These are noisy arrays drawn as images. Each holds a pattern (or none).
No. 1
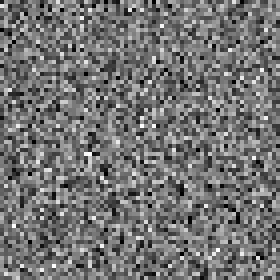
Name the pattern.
only noise
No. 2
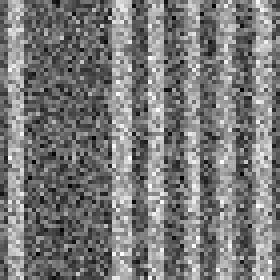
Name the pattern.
bands of columns
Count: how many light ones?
6
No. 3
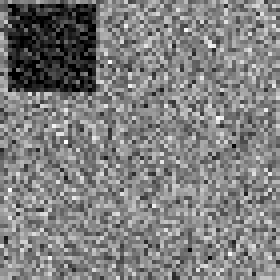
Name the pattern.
one block
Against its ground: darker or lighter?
darker
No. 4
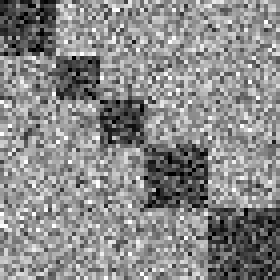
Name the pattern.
blocks along the diagonal
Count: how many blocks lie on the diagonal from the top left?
5
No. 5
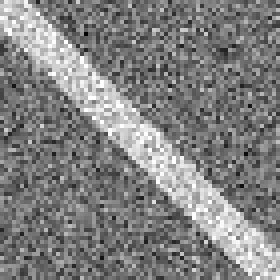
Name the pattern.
a diagonal band
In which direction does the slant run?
top left to bottom right
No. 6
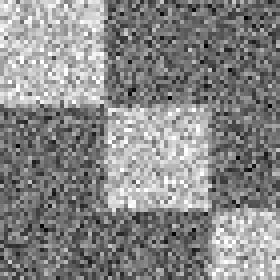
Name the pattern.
blocks along the diagonal
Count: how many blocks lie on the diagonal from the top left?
3
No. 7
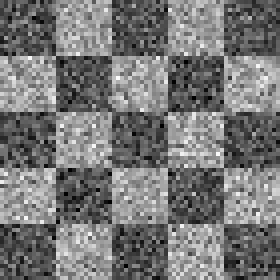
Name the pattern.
a checkerboard
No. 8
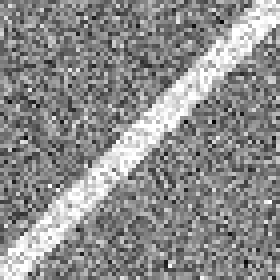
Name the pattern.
a diagonal band
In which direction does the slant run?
bottom left to top right
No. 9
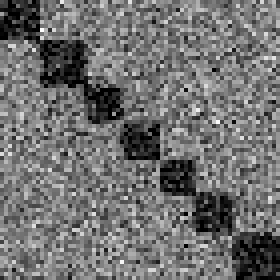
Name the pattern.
blocks along the diagonal
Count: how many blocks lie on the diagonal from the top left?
7
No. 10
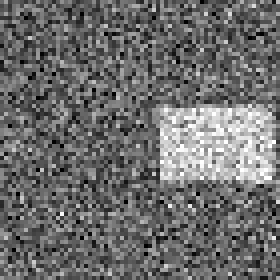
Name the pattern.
one block
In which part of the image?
middle right
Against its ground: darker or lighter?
lighter
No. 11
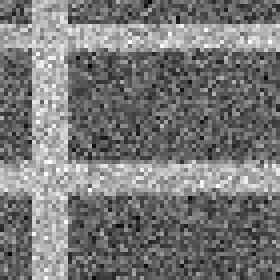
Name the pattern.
bands of rows crossing bands of columns
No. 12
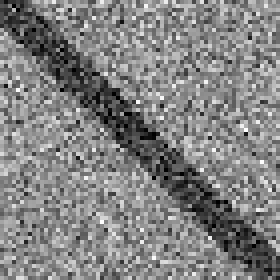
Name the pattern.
a diagonal band
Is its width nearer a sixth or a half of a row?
a sixth
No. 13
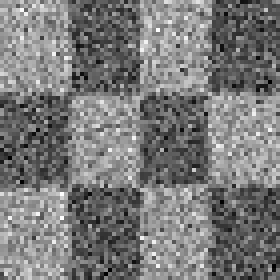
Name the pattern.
a checkerboard
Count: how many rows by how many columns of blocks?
3 by 4
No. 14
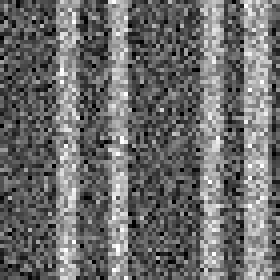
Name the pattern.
bands of columns
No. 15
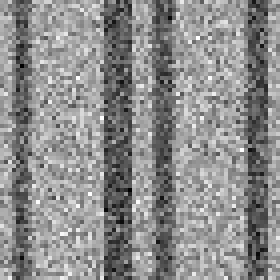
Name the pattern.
bands of columns
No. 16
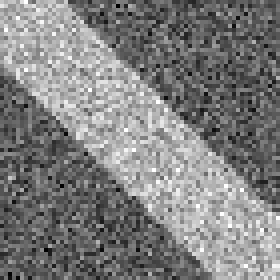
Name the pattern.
a diagonal band
